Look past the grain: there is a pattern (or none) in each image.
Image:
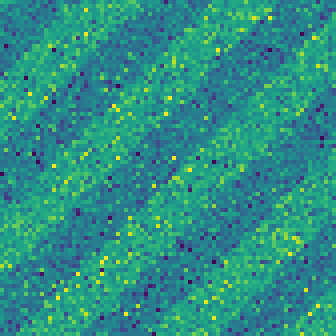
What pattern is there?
diagonal stripes
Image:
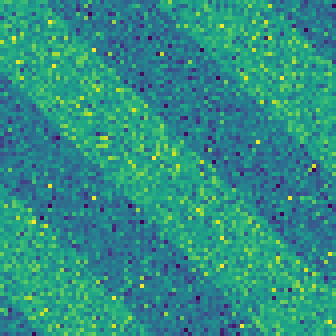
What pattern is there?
diagonal stripes
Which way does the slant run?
top left to bottom right
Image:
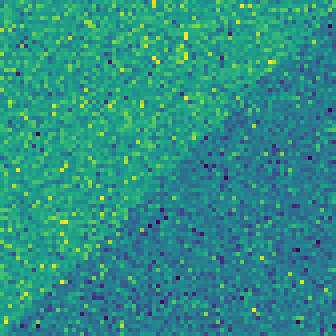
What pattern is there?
a sharp edge
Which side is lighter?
top left
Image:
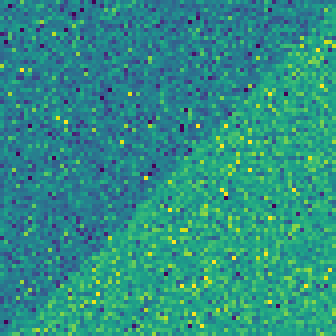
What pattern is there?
a sharp edge
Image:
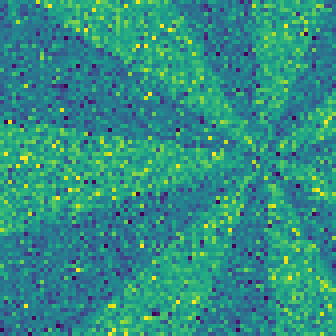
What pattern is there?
spokes from one point
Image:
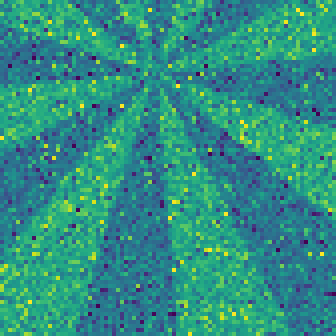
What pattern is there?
spokes from one point
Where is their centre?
top middle
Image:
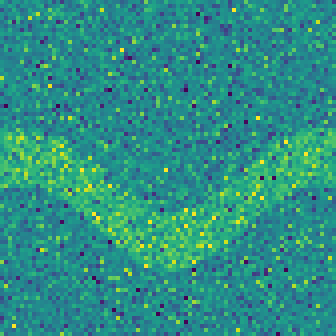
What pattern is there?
a wavy band
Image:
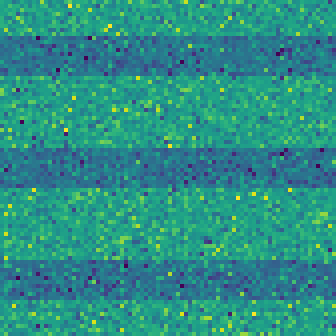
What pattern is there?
horizontal stripes
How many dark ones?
3
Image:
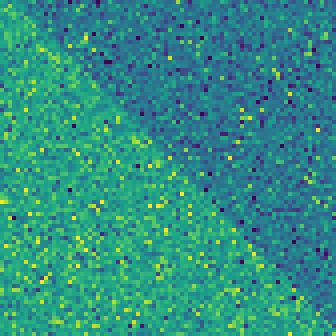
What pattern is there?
a sharp edge
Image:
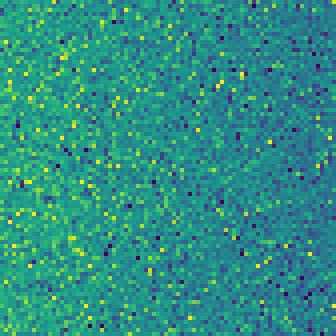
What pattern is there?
a smooth slope
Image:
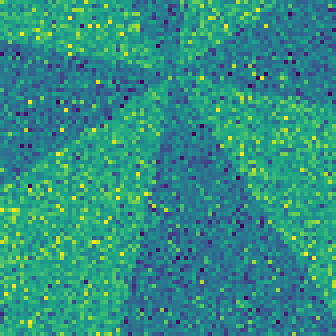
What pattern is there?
spokes from one point
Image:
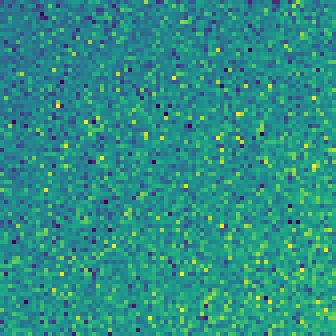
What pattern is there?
a smooth slope
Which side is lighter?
bottom right
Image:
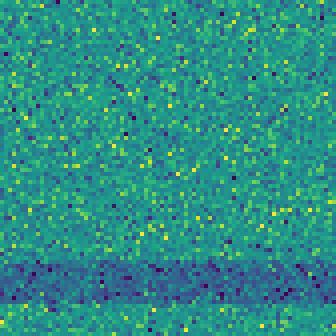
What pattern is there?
one horizontal stripe
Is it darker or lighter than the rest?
darker
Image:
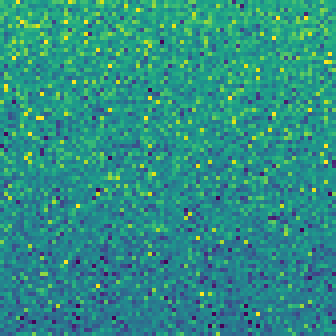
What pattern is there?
a smooth slope
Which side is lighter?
top
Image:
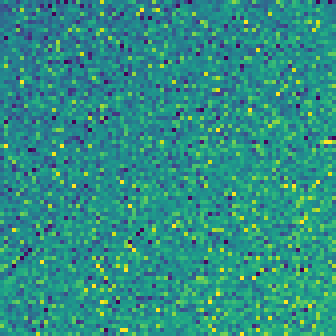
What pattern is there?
a smooth slope
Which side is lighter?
bottom right
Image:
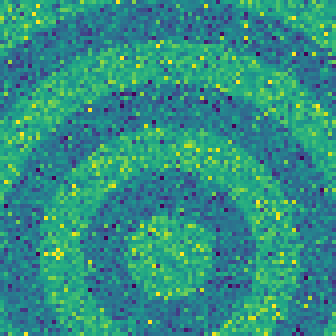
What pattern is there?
rings round one point
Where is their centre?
bottom middle
